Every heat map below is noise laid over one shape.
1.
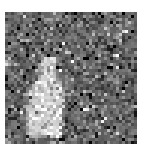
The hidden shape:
bottle
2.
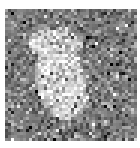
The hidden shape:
footprint
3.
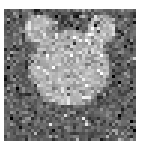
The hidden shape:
bear's head
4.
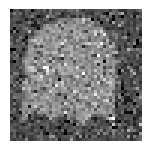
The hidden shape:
ghost
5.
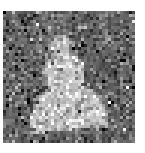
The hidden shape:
chess pawn
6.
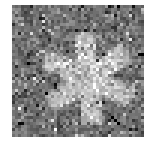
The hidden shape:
asterisk
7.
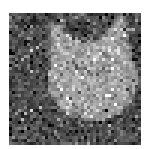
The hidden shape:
cat's head
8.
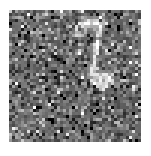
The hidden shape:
musical note
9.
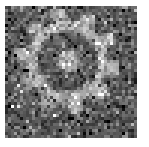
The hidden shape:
gear
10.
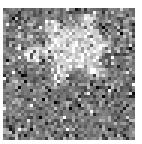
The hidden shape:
turtle
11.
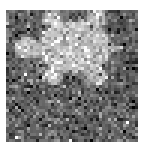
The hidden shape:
turtle
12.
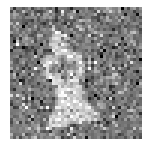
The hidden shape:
chess bishop
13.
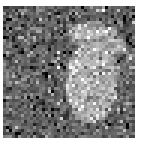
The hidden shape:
footprint
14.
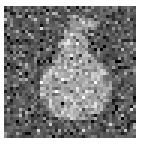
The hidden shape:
pear
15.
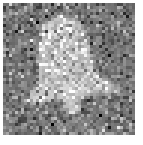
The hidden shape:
bell
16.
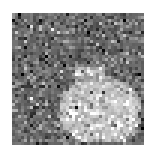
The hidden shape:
apple
